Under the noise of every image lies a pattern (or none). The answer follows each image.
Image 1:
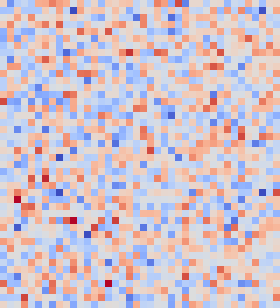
only noise
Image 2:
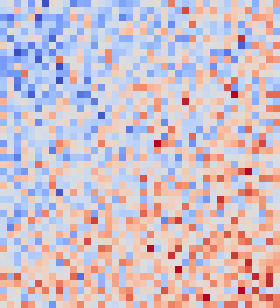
a smooth slope
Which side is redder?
bottom right
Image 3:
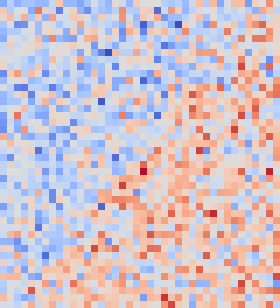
a sharp edge
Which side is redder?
bottom right
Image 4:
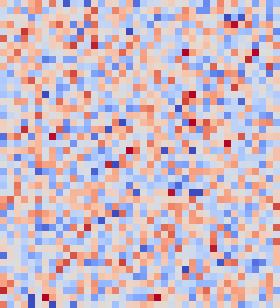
only noise
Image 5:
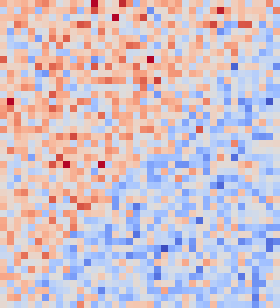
a sharp edge
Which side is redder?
top left
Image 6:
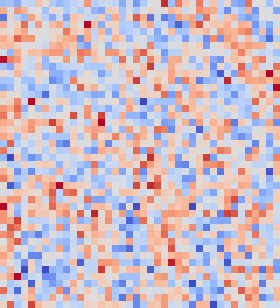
rings round one point
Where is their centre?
bottom left
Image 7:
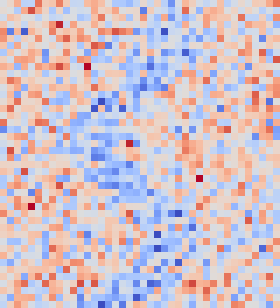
a wavy band
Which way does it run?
top to bottom
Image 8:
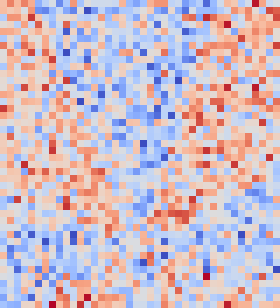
spokes from one point
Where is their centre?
bottom middle
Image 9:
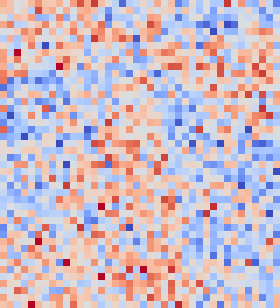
spokes from one point
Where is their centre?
top middle
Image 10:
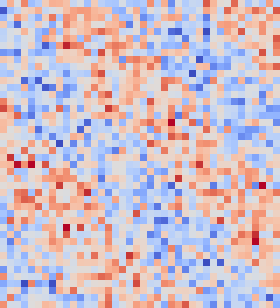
diagonal stripes
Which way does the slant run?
top left to bottom right
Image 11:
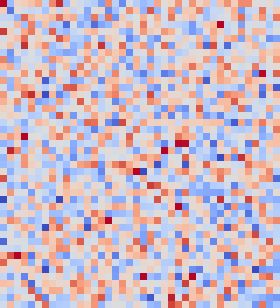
only noise
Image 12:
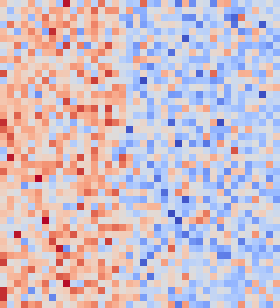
a sharp edge
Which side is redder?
left
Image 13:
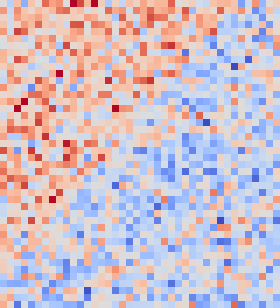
a sharp edge
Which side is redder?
top left
